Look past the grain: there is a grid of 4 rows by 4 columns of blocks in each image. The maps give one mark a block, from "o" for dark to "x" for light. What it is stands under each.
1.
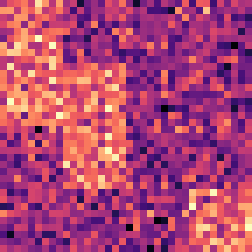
x o o o
x x o o
o x o o
o o o x
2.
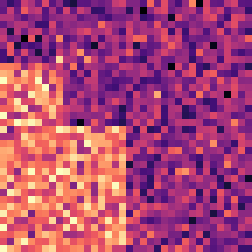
o o o o
x o o o
x x o o
x x o o
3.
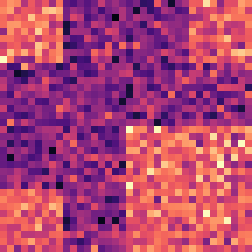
x o o x
o o o o
o o x x
x o x x
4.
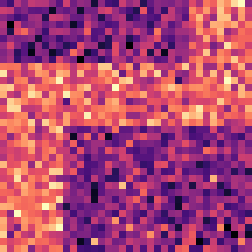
o o o x
x x x x
x o o o
x o o o
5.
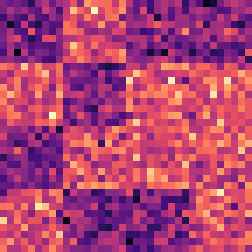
o x o o
x o x x
o x x x
x o o x
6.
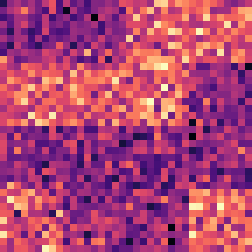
o o x x
x x x o
o o o o
x o o x
